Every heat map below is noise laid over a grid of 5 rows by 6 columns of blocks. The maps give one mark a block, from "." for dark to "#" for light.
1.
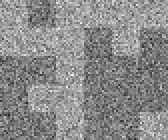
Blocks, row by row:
# . # # # #
# # # . # .
. . # . . .
. # # . . .
. . # . . #
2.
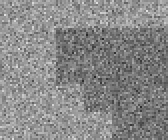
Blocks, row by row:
# # # # # #
# # . . . .
# # . . . .
# # # . . .
# # # # . .
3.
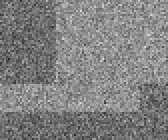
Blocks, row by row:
. . # # # #
. . # # # #
. . # # # #
# # # # # .
. . . . . .
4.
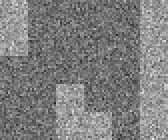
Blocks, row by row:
# . . . . #
# . . . . #
. . . . . #
. . # . . #
. . # # . #
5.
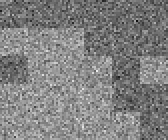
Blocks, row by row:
. . . . . .
# # # . . .
. # # # . #
# # # # . .
# # # # # .
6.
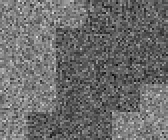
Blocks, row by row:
# # # . . .
# # . . . .
# # . . . .
# # . . . #
# . . . # #
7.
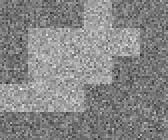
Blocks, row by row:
. . . # . .
. # # # # .
. # # # . .
# # # . . .
. . . . . .
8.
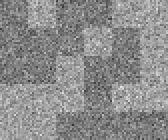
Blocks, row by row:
. # . . # #
. . . # . #
. . # . . #
# # # . # #
# # . . . .
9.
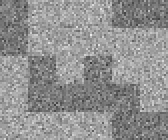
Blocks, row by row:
. # # # . .
. # # # # #
# . # . # #
# . . . . #
# # # # . .
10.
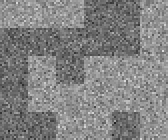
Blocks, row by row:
# # # . . #
. . . . . #
. # . # # #
. # # # # #
. . # # . #
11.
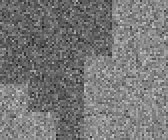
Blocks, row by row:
. . . . # #
. . . . # #
. . . # # #
# . . # # #
# # . # # #
